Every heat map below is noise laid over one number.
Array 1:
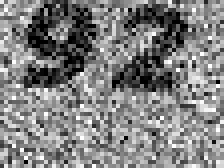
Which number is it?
92
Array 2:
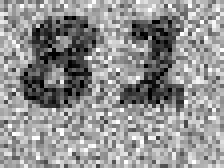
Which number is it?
81
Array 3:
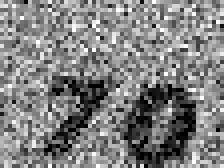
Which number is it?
70
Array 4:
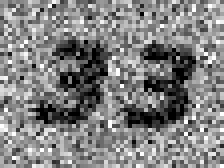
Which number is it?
33
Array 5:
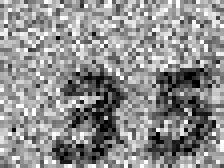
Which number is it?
35
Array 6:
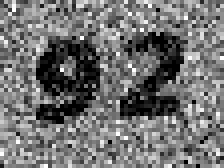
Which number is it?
92
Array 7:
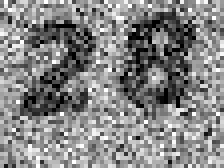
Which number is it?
28
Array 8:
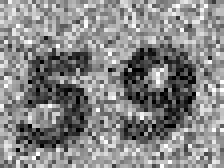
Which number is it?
59
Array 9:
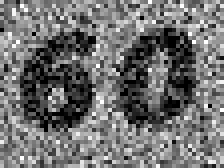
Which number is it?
60
